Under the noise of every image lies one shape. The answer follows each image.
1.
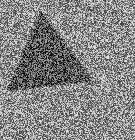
triangle
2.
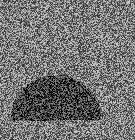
half disc
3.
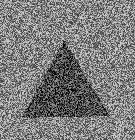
triangle
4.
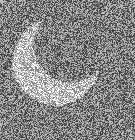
crescent
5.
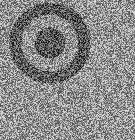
bullseye
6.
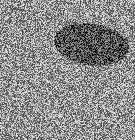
ellipse
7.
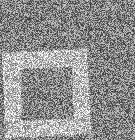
square frame
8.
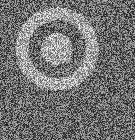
bullseye
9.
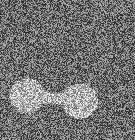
dumbbell
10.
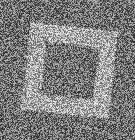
square frame
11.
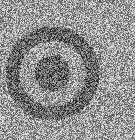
bullseye
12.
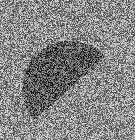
half disc
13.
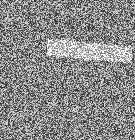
bar
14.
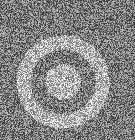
bullseye
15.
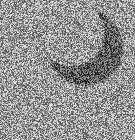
crescent
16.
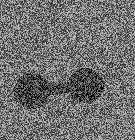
dumbbell
